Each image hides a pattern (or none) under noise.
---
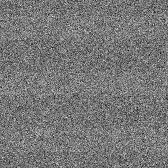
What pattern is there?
horizontal stripes
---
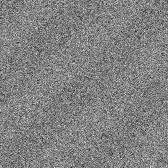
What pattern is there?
diagonal stripes
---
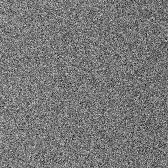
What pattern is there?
a smooth slope
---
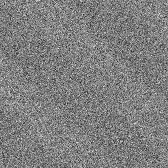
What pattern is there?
diagonal stripes
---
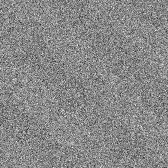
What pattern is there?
diagonal stripes
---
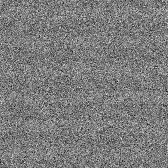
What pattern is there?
horizontal stripes
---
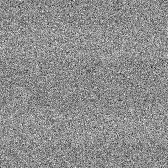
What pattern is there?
horizontal stripes
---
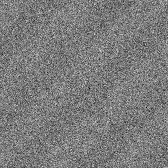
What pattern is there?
diagonal stripes
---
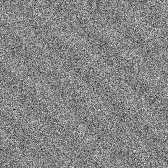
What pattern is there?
diagonal stripes
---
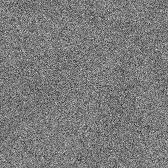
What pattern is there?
spokes from one point
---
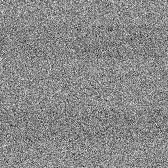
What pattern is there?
horizontal stripes
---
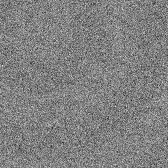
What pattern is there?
rings round one point
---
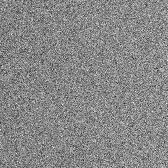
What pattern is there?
a smooth slope
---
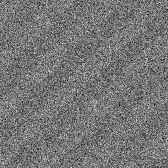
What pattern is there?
diagonal stripes
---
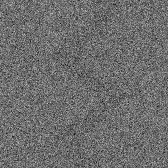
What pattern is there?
a wavy band
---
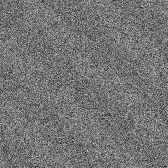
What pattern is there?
diagonal stripes
